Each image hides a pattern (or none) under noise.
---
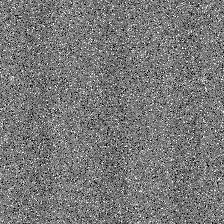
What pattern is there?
vertical stripes
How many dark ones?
3
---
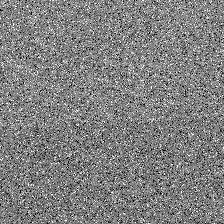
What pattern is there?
a sharp edge
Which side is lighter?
top
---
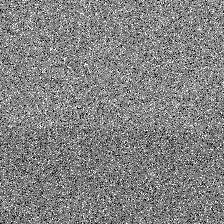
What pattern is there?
a sharp edge
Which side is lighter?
top
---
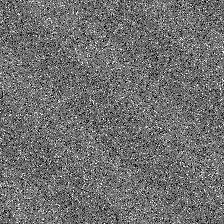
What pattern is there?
diagonal stripes
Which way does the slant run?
top left to bottom right
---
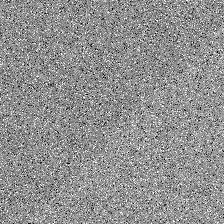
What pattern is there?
a sharp edge
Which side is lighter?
bottom right
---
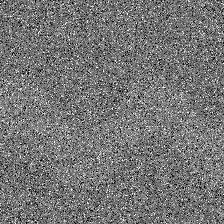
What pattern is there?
a wavy band
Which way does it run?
left to right
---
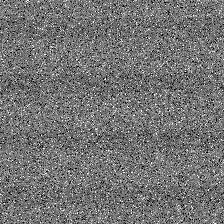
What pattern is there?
horizontal stripes
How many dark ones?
4
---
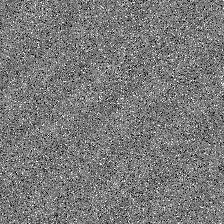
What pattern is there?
diagonal stripes
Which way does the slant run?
bottom left to top right
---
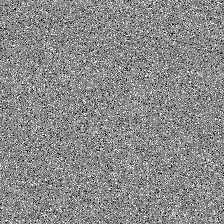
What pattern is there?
only noise
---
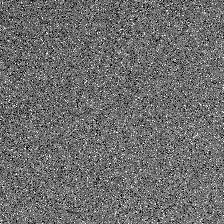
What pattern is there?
a smooth slope
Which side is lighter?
bottom right
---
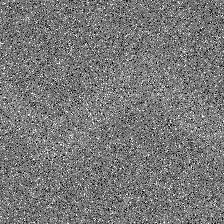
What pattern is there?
a wavy band
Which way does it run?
left to right
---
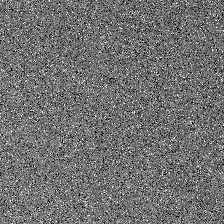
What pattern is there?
a smooth slope
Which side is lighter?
bottom left
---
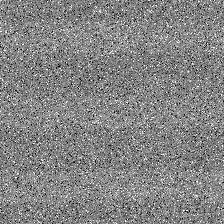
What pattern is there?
horizontal stripes
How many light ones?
3
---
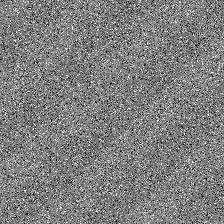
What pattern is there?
diagonal stripes
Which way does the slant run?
bottom left to top right
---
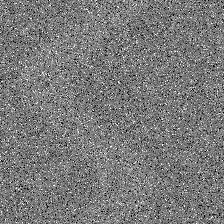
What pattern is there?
a wavy band
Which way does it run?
top to bottom
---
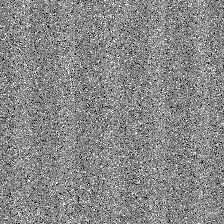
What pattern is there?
vertical stripes
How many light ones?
5
